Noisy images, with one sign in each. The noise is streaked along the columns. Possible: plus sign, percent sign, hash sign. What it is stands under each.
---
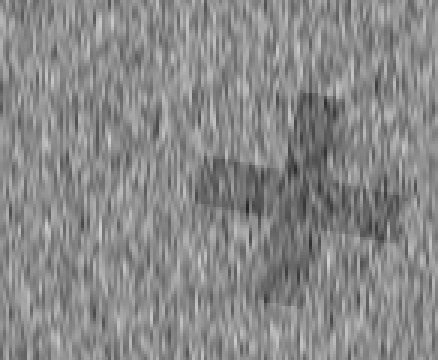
dark plus sign
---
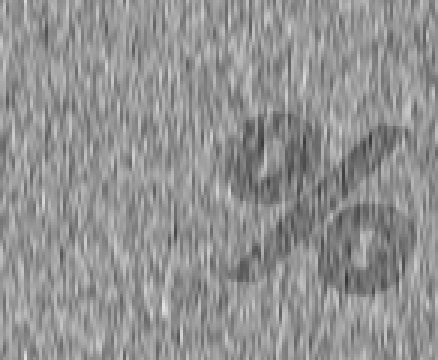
dark percent sign
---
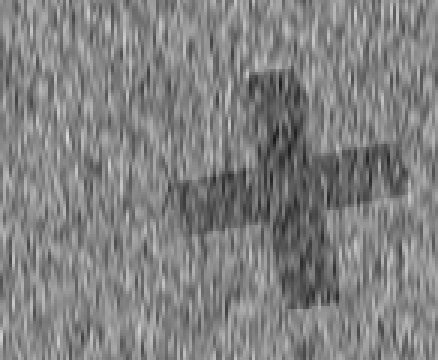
dark plus sign
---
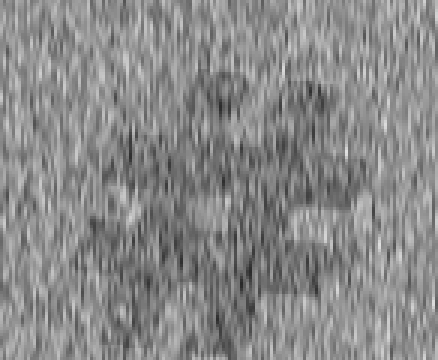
dark hash sign
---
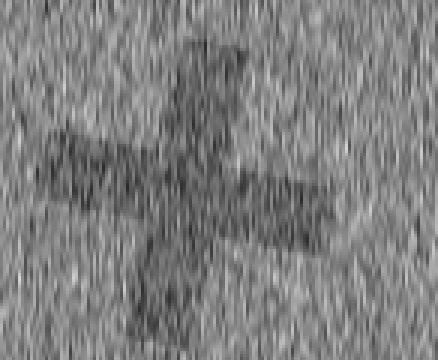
dark plus sign
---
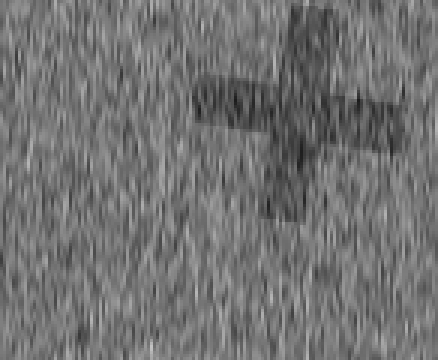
dark plus sign
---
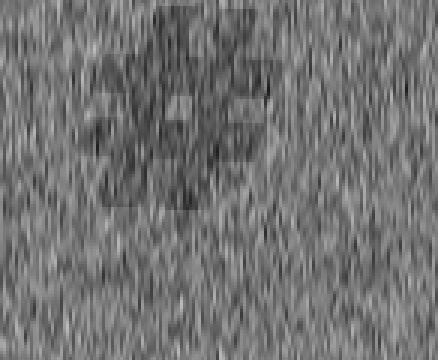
dark hash sign
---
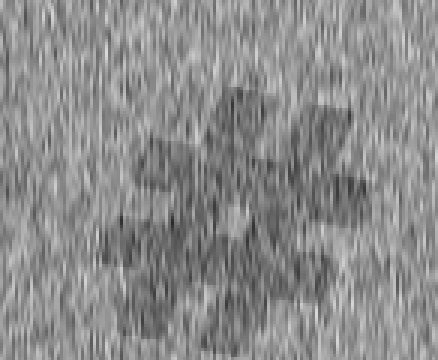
dark hash sign
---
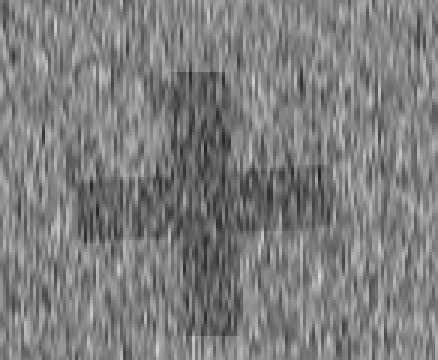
dark plus sign
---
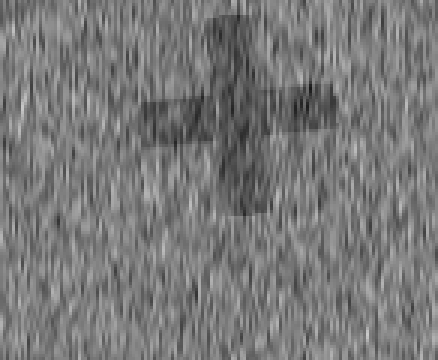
dark plus sign
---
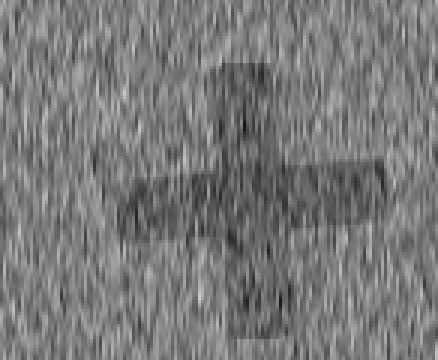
dark plus sign
